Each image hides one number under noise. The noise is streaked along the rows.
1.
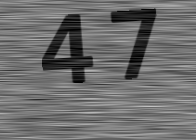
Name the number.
47
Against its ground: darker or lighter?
darker
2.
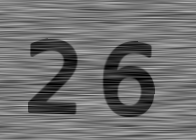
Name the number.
26
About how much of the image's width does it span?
two thirds
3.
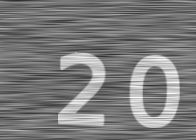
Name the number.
20
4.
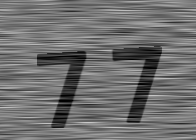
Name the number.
77
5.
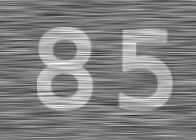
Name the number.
85
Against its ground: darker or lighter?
lighter
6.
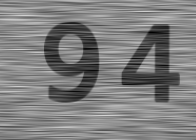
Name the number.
94
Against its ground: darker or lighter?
darker
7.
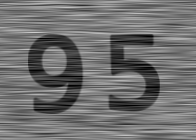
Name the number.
95
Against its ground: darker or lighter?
darker
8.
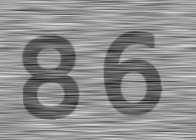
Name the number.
86
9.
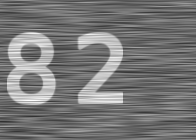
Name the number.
82
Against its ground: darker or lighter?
lighter
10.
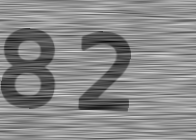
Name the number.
82
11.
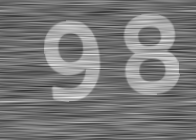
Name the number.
98
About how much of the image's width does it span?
two thirds
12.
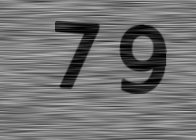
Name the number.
79
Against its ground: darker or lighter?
darker
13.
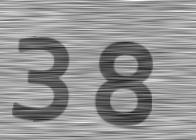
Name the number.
38
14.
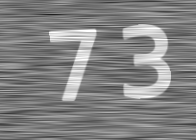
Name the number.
73
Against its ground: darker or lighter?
lighter
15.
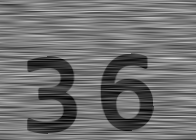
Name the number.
36
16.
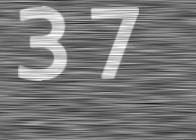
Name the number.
37
